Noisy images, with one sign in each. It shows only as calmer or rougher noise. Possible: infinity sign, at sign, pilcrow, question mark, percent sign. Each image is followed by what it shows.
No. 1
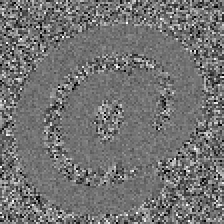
at sign
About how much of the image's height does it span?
nearly all
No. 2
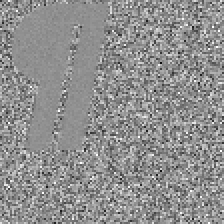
pilcrow
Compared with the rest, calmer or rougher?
calmer
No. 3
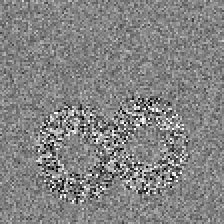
infinity sign
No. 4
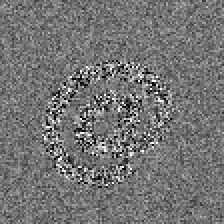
at sign
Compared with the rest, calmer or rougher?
rougher
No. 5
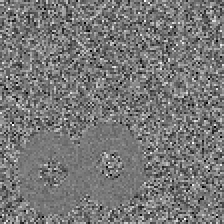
infinity sign
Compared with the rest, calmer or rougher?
calmer
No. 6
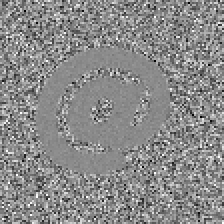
at sign
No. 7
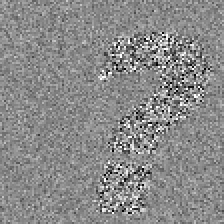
question mark
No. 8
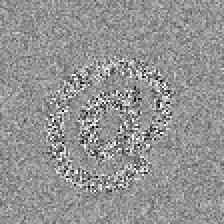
at sign
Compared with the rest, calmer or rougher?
rougher
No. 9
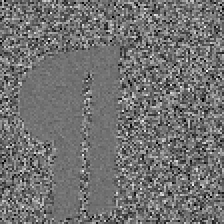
pilcrow
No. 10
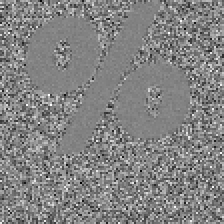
percent sign
